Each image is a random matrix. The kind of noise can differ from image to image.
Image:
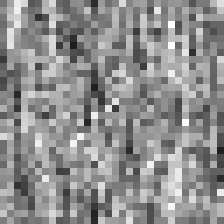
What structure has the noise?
streaked along the columns
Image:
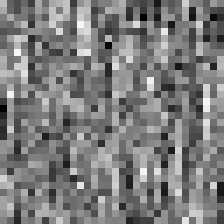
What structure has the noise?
streaked along the columns
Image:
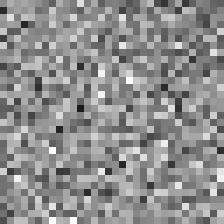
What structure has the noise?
independent entries
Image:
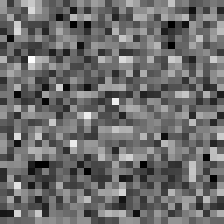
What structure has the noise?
low rank plus noise
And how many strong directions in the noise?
two
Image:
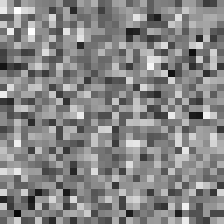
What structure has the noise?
low rank plus noise
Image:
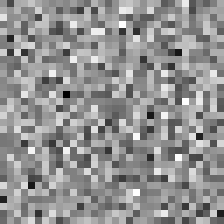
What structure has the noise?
independent entries
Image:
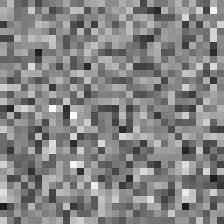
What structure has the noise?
low rank plus noise
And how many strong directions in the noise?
three or four
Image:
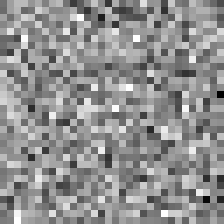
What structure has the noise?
independent entries
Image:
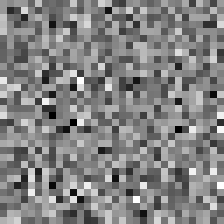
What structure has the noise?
low rank plus noise
